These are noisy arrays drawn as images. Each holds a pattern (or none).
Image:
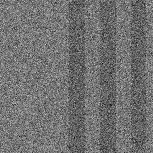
bands of columns
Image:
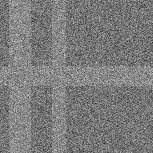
bands of rows crossing bands of columns
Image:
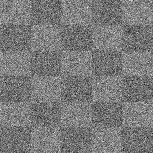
a checkerboard
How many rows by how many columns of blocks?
6 by 5
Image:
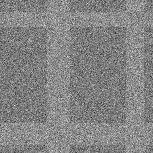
bands of rows crossing bands of columns
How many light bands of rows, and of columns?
2 and 2
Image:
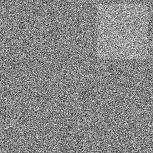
one block
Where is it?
top right
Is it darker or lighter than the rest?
lighter
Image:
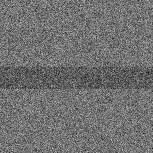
one band of rows
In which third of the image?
middle
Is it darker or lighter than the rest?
darker
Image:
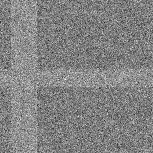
bands of rows crossing bands of columns
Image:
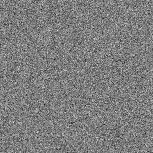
only noise
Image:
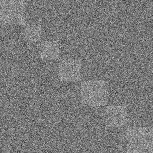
blocks along the diagonal
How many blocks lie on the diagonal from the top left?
7
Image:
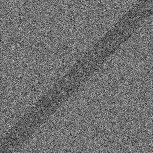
a diagonal band
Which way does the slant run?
bottom left to top right
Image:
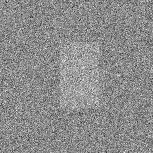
one block
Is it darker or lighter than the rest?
lighter
